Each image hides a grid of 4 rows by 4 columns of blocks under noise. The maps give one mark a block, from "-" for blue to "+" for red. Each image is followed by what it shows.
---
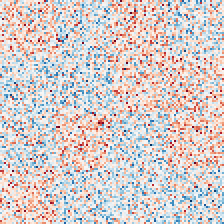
+-+-
--++
-+-+
+---
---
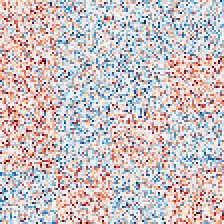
+---
+--+
+-+-
-+-+
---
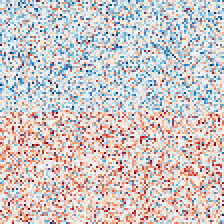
----
----
++++
++++
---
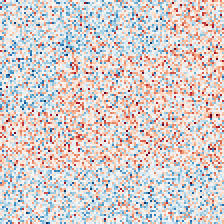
---+
-+++
++++
----
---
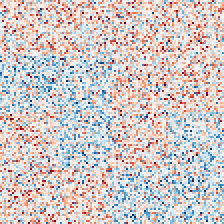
++++
--++
+-+-
++--
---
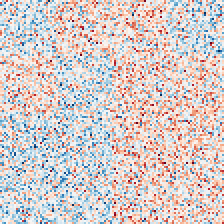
-++-
+-++
--++
--++
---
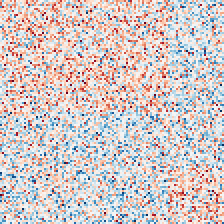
+++-
+++-
----
---+
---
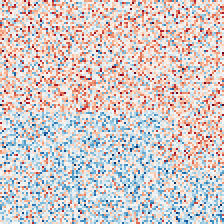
++++
++++
---+
----
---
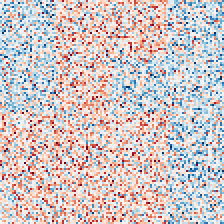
-++-
-+--
+++-
+++-
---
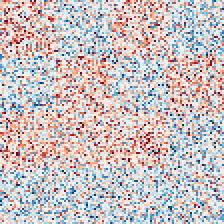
+-+-
-+-+
+++-
----
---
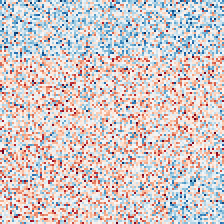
----
++++
++++
+++-
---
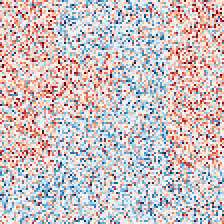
+--+
++-+
+--+
----
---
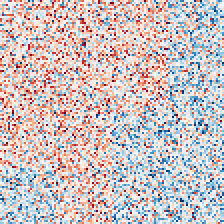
+++-
+++-
++--
-+--
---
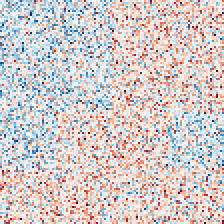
--++
--++
-++-
++++
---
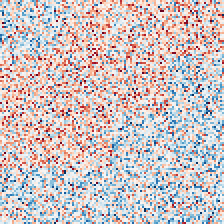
-+++
+++-
++--
----
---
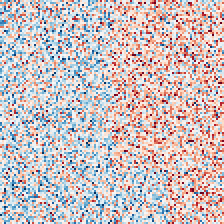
--++
--++
--++
---+
